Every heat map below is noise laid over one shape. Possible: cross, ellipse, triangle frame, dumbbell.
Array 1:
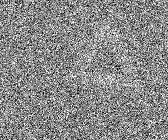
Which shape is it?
triangle frame
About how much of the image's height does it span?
half
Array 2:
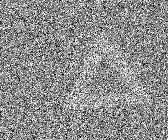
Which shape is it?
triangle frame
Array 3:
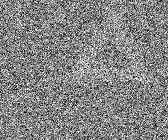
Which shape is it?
triangle frame
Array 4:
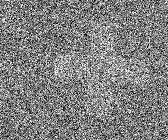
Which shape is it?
cross
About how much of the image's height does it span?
two thirds
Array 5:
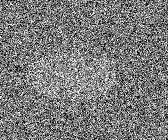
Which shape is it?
ellipse
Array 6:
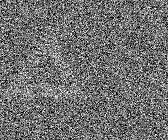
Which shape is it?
triangle frame
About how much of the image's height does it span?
half
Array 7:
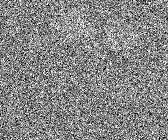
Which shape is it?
dumbbell
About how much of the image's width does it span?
half
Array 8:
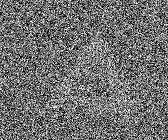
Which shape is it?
triangle frame
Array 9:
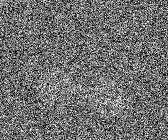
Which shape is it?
dumbbell
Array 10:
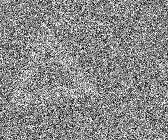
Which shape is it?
triangle frame
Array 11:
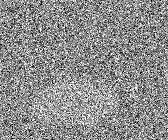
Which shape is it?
ellipse
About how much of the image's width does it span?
half
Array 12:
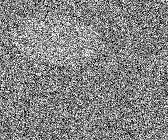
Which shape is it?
ellipse
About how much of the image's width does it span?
half
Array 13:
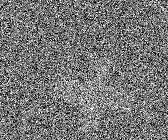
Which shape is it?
cross
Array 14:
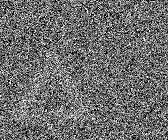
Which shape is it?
triangle frame
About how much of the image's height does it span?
half
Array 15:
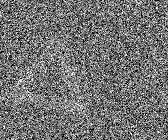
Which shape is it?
triangle frame
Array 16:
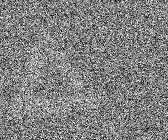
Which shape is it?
triangle frame
